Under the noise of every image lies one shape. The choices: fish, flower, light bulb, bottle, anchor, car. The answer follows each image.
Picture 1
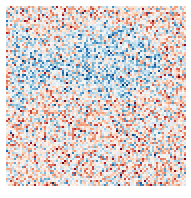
blue fish
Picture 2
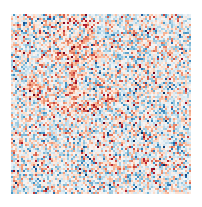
red anchor
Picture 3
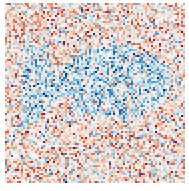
blue fish
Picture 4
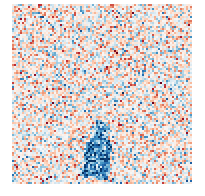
blue bottle, bottom middle
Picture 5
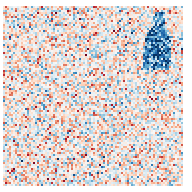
blue bottle, top right
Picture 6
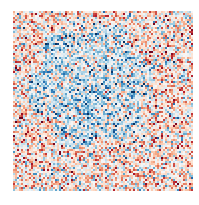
blue flower
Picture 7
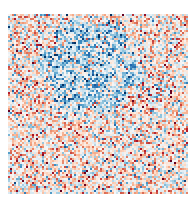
blue flower
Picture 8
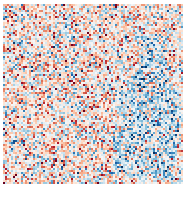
blue bottle
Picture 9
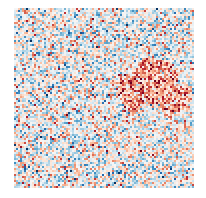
red car, middle right
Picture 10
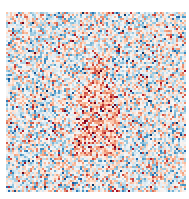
red bottle
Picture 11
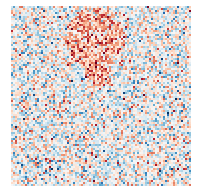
red light bulb, top middle
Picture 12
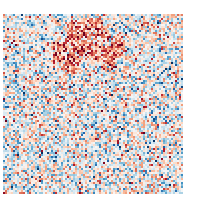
red car, top middle
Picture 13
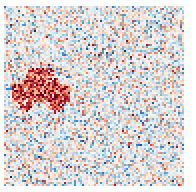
red car, middle left
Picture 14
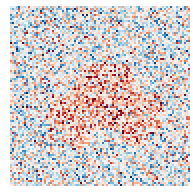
red car
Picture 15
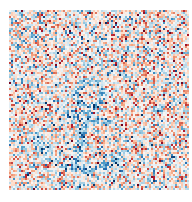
blue anchor
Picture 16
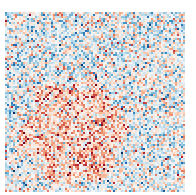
red flower
